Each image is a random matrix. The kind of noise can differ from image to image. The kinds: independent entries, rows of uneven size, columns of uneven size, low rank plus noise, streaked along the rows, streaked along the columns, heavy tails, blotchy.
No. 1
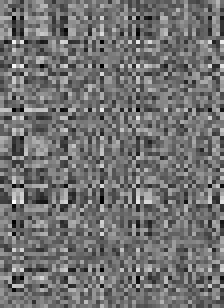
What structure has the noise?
low rank plus noise
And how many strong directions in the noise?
one
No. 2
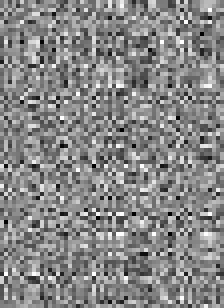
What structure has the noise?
low rank plus noise
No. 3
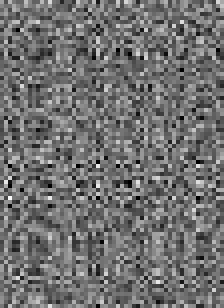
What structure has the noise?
low rank plus noise
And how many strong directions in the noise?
two
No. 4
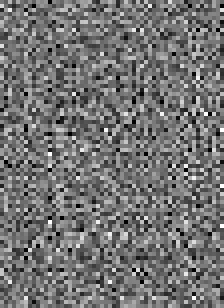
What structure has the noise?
low rank plus noise
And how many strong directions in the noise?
five to eight
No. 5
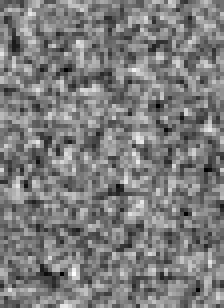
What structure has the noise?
blotchy
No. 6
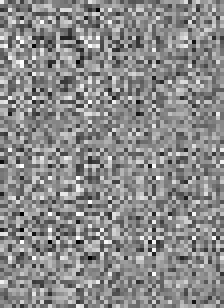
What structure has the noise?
low rank plus noise
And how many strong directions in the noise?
two
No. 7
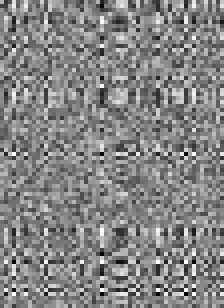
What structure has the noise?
low rank plus noise
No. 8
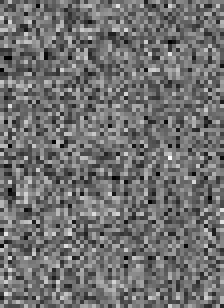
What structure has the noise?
low rank plus noise
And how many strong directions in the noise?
five to eight
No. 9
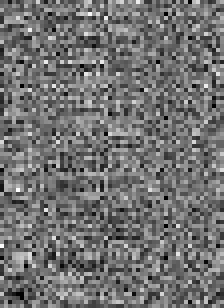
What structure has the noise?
low rank plus noise
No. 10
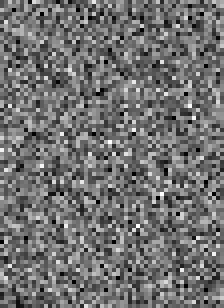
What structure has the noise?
independent entries
